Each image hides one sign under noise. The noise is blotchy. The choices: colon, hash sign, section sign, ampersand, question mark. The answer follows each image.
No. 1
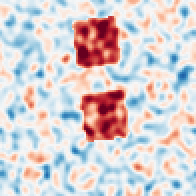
colon
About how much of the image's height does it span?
two thirds
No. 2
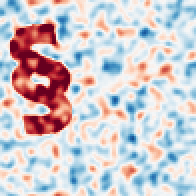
section sign
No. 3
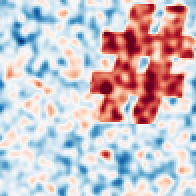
hash sign
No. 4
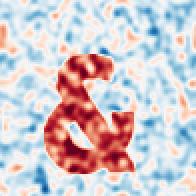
ampersand
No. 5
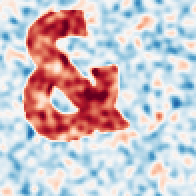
ampersand
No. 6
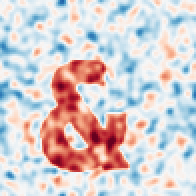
ampersand
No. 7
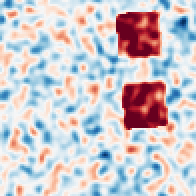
colon
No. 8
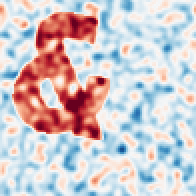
ampersand
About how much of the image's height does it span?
two thirds
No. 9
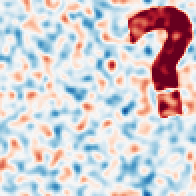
question mark
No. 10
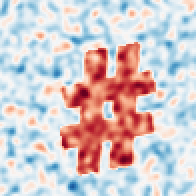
hash sign
